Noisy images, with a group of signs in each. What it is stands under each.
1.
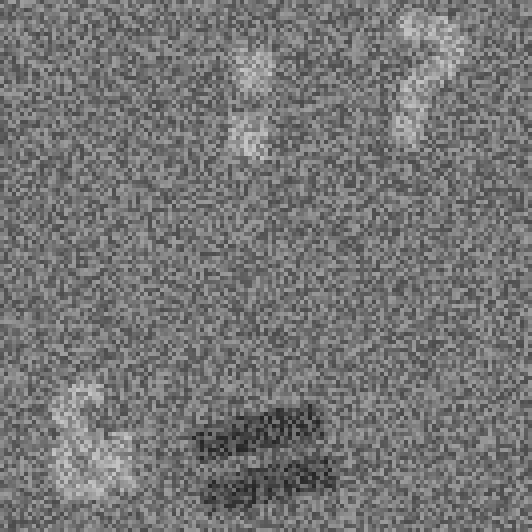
top middle: light colon; top right: light question mark; bottom left: light ampersand; bottom middle: dark equals sign
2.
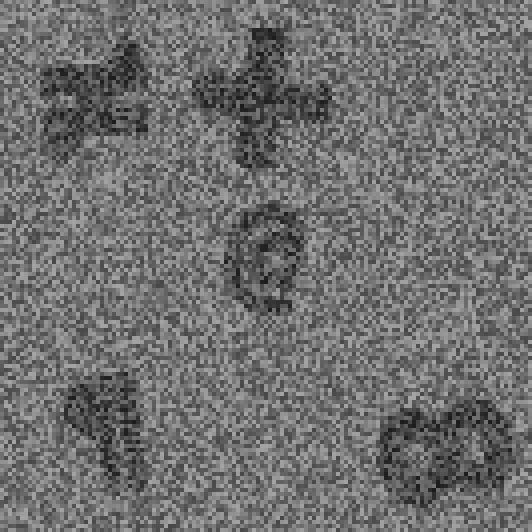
top left: dark not-equal sign; top middle: dark plus sign; centre: dark at sign; bottom left: dark pilcrow; bottom right: dark infinity sign
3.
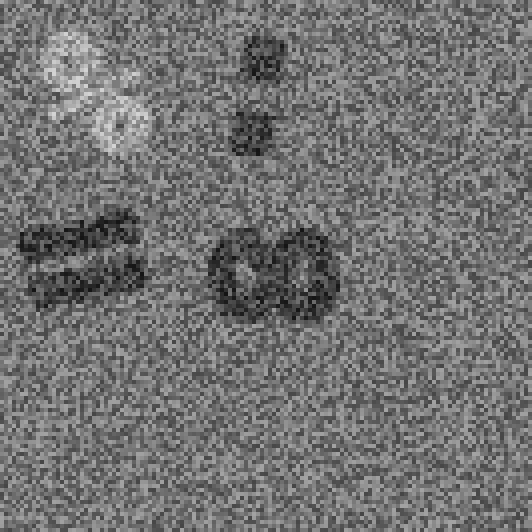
top left: light percent sign; top middle: dark colon; middle left: dark equals sign; centre: dark infinity sign
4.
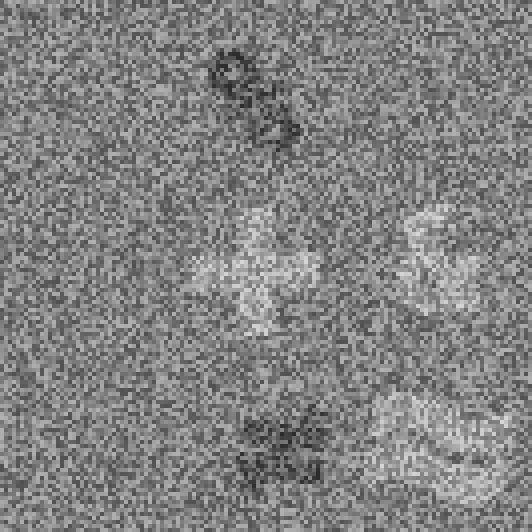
top middle: dark percent sign; centre: light plus sign; middle right: light ampersand; bottom middle: dark not-equal sign; bottom right: light approximately sign
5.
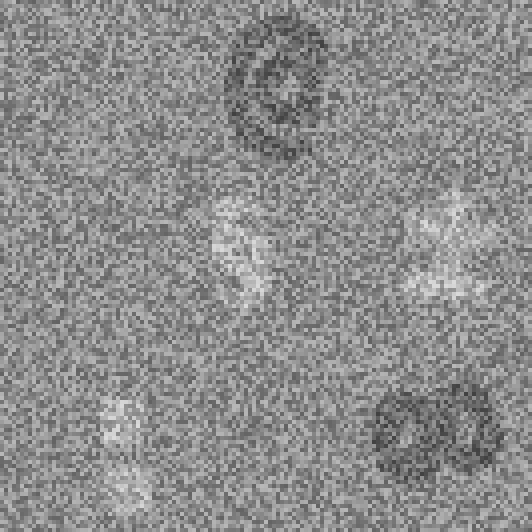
top middle: dark at sign; centre: light section sign; middle right: light plus-minus sign; bottom left: light colon; bottom right: dark infinity sign
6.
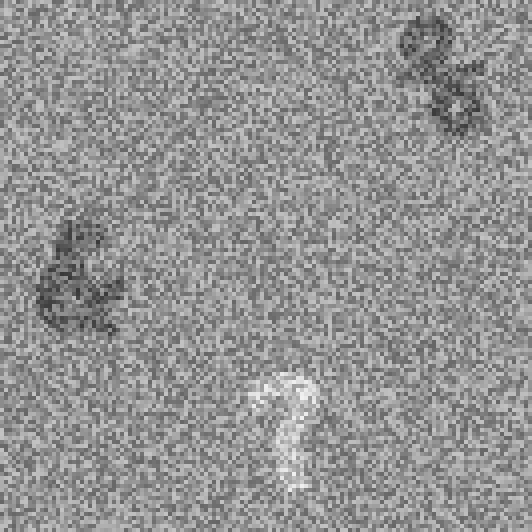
top right: dark percent sign; middle left: dark ampersand; bottom middle: light question mark
